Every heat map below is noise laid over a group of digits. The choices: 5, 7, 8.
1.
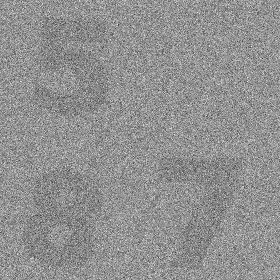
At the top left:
5
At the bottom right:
7
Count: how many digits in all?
3
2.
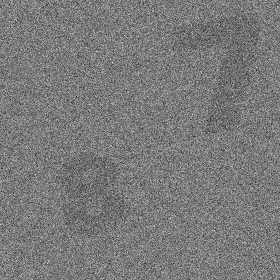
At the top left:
nothing
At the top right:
7
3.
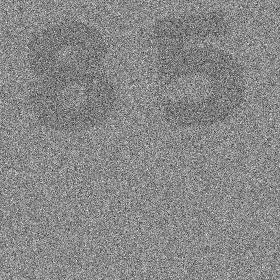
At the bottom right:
nothing
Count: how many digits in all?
2
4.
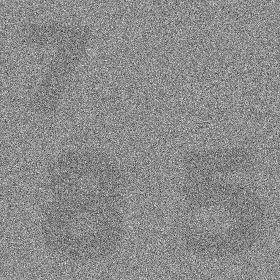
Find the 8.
bottom left
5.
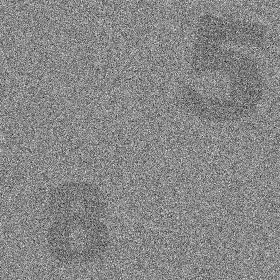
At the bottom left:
8
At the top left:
nothing
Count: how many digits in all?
2
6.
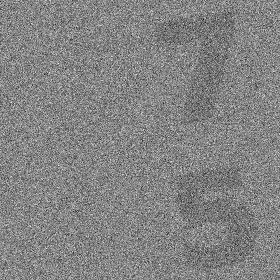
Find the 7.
top right
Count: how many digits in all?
2
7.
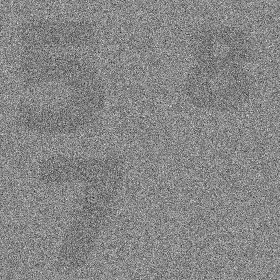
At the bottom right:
nothing
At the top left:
5
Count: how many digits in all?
3
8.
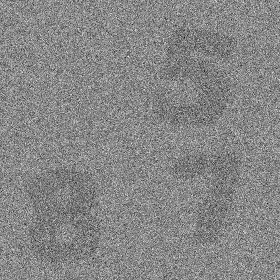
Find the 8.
bottom left
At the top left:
nothing
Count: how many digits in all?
3
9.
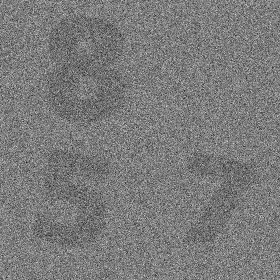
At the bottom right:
7
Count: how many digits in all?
3
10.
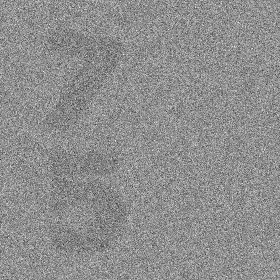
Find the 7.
top left
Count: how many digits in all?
2
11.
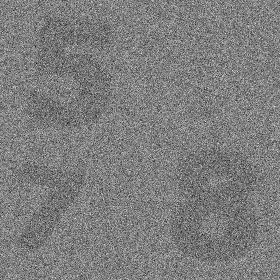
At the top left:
5
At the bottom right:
8
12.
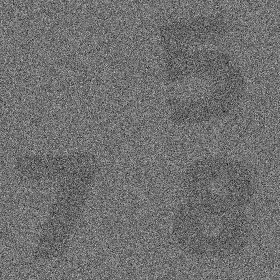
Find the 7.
bottom left
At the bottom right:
8
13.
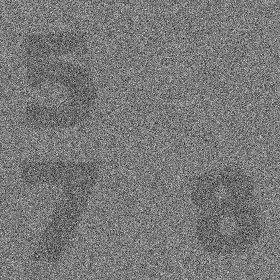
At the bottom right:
8
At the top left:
5
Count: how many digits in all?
3
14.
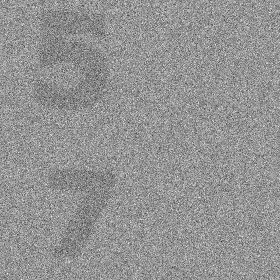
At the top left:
5
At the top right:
nothing
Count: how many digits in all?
2
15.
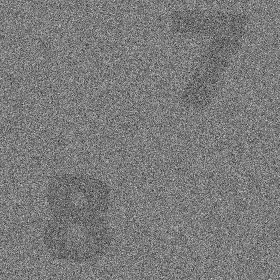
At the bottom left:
8
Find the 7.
top right
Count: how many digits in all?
2
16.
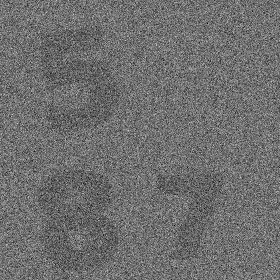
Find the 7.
bottom right
